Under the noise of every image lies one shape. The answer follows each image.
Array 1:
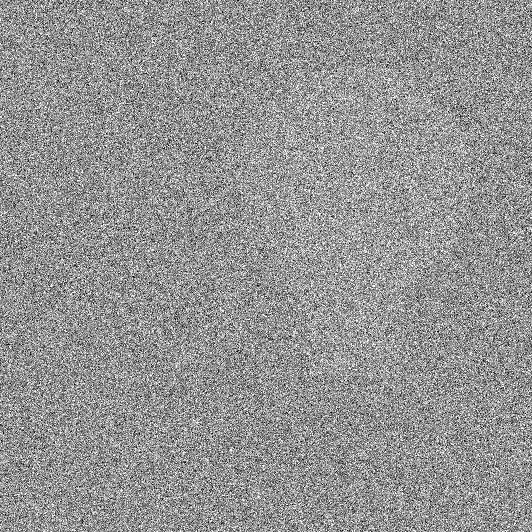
light bulb
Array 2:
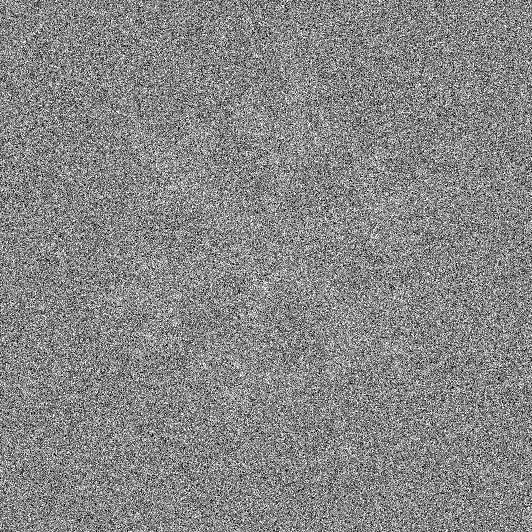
snowflake
